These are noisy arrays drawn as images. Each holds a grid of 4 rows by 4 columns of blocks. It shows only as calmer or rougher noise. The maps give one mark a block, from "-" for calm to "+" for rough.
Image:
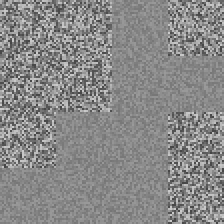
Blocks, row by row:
+ + - +
+ + - -
+ - - +
- - - +
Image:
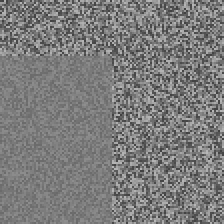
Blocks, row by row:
+ + + +
- - + +
- - + +
- - + +
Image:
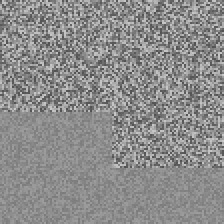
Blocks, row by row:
+ + + +
+ + + +
- - + +
- - - -
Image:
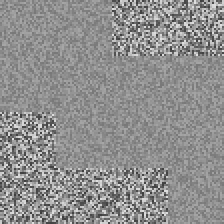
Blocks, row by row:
- - + +
- - - -
+ - - -
+ + + -
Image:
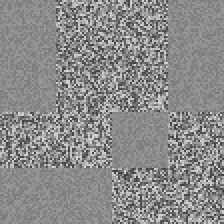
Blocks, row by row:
- + + -
- + + -
+ + - +
- - + +
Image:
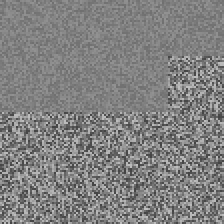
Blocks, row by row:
- - - -
- - - +
+ + + +
+ + + +
